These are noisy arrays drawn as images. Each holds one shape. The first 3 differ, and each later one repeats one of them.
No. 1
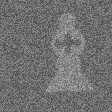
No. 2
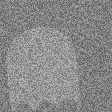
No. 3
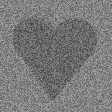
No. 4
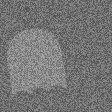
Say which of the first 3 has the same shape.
2
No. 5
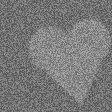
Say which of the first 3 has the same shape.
3
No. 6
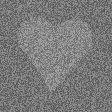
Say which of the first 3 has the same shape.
3
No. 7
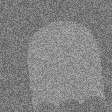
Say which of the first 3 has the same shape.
2
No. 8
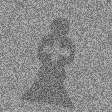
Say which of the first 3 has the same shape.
1
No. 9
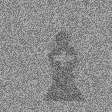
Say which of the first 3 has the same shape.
1
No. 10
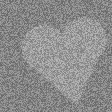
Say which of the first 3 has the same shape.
3
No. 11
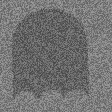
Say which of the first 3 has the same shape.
2
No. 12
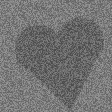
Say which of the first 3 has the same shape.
3
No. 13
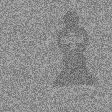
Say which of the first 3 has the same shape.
1
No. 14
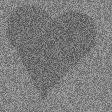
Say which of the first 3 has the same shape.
3
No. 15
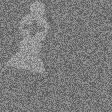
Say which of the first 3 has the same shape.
1
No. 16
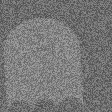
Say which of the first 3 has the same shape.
2
